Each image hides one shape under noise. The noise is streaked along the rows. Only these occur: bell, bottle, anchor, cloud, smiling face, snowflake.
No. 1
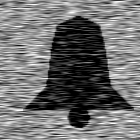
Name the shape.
bell
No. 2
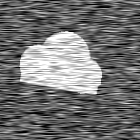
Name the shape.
cloud
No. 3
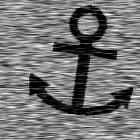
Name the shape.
anchor
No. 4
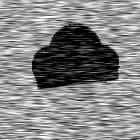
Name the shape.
cloud
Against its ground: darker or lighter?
darker
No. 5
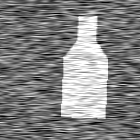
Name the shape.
bottle
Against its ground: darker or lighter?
lighter
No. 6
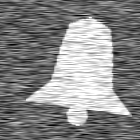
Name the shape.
bell
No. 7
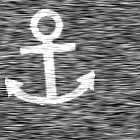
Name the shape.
anchor
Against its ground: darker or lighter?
lighter
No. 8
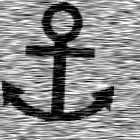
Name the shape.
anchor
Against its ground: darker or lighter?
darker
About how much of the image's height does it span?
nearly all
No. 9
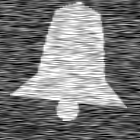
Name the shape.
bell
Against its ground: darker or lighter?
lighter
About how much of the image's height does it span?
nearly all
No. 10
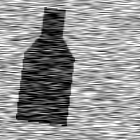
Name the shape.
bottle
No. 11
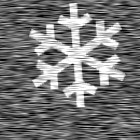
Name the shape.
snowflake
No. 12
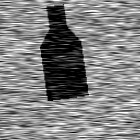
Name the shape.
bottle
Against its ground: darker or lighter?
darker
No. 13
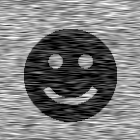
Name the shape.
smiling face
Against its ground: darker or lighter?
darker
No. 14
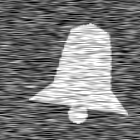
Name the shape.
bell
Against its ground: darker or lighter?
lighter
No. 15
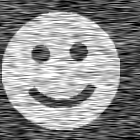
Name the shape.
smiling face
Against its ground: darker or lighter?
lighter
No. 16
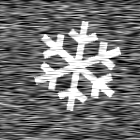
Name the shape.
snowflake
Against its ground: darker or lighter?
lighter
